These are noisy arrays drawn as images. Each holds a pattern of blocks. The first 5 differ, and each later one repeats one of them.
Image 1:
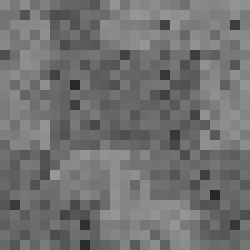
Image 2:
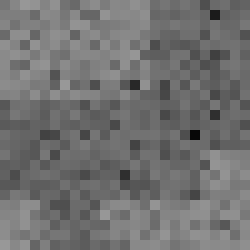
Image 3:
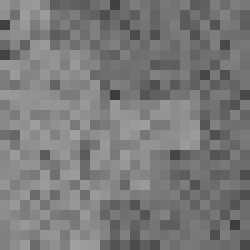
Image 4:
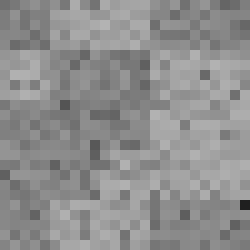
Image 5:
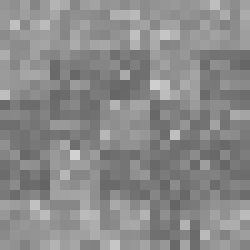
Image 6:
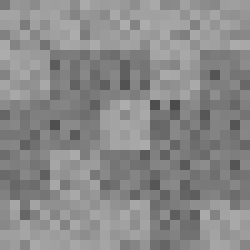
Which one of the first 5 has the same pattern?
5
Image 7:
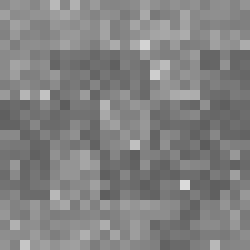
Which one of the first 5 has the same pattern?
5
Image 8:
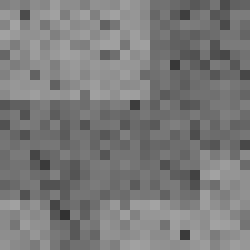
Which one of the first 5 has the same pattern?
2
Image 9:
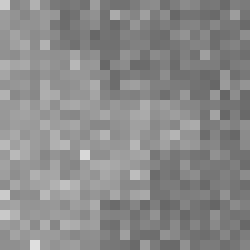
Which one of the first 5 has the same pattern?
3
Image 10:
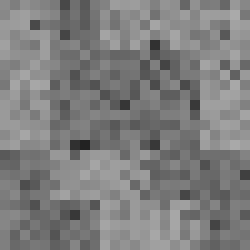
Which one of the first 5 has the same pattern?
1
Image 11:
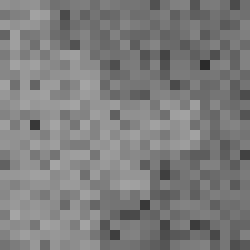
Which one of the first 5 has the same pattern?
3
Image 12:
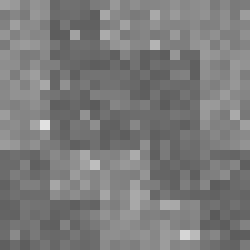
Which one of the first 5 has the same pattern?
1
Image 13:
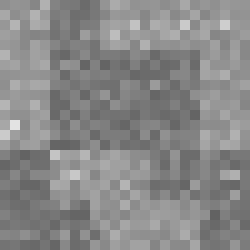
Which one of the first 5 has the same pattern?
1
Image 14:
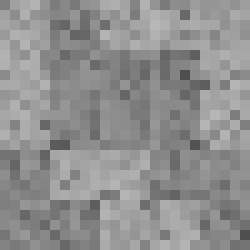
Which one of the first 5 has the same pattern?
1
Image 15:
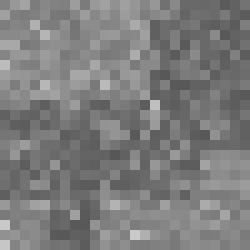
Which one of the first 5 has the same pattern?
2
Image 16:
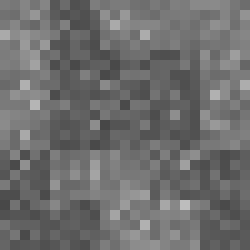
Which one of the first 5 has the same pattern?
1
